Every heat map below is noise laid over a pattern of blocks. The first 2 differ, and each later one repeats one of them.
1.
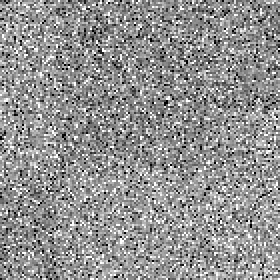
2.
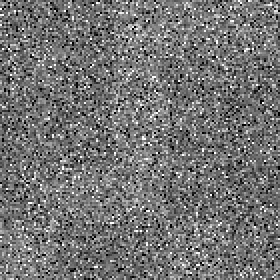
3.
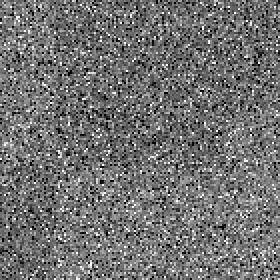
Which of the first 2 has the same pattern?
1
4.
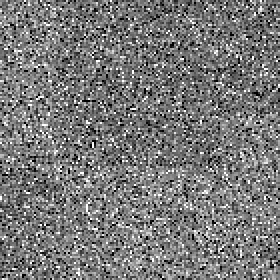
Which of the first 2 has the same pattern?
1
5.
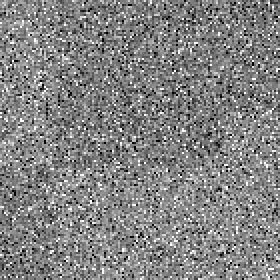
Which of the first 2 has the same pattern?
1
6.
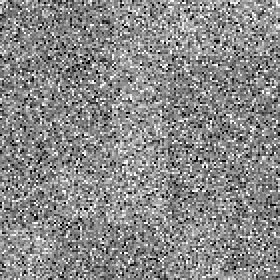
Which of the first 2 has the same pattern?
2
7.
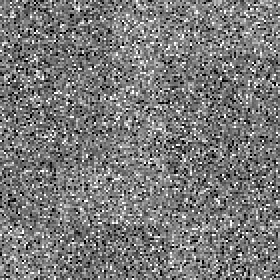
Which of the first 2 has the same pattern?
2
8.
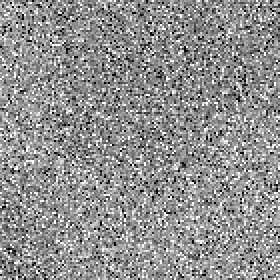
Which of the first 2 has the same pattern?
1
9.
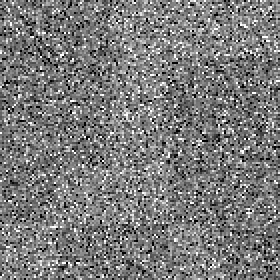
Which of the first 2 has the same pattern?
2
